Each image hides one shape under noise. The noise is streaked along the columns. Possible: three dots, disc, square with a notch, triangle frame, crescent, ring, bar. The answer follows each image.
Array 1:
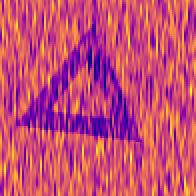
triangle frame
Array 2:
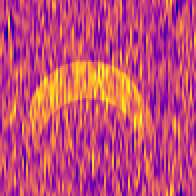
crescent
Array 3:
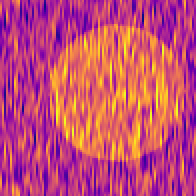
disc
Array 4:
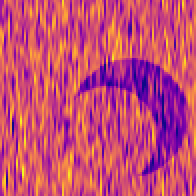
crescent
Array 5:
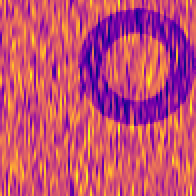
ring
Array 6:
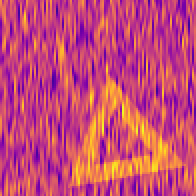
triangle frame
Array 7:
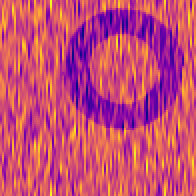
ring
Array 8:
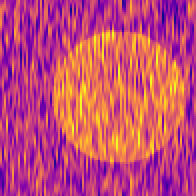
disc
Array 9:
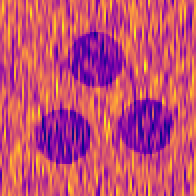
three dots
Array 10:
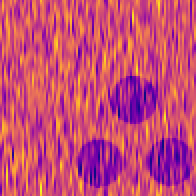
three dots
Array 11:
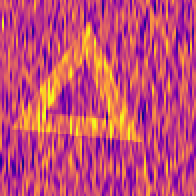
triangle frame
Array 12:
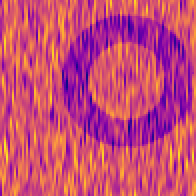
ring
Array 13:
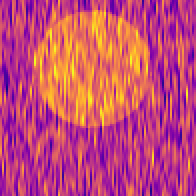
disc
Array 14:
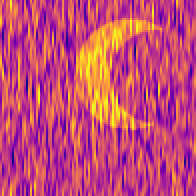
crescent
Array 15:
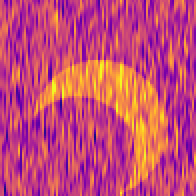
crescent
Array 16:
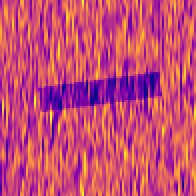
bar
